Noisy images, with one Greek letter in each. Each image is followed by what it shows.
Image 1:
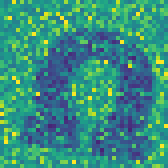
omega
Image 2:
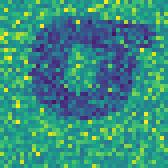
sigma
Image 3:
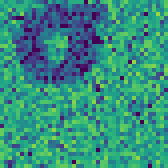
sigma
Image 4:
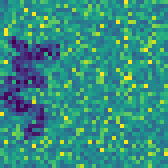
xi
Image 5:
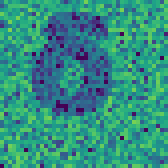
delta
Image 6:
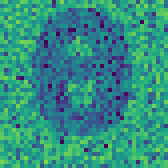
theta
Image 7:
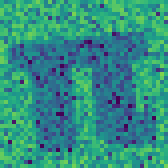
pi
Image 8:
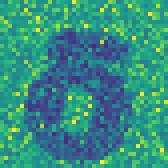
delta
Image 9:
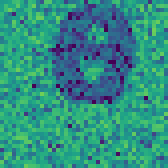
theta
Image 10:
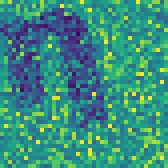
eta
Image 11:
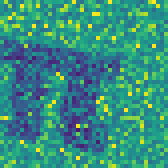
pi
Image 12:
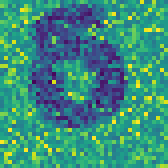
delta
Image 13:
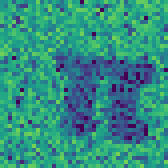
pi
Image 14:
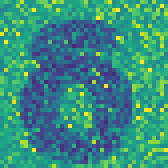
delta
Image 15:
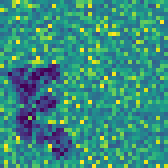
xi
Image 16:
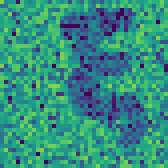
xi
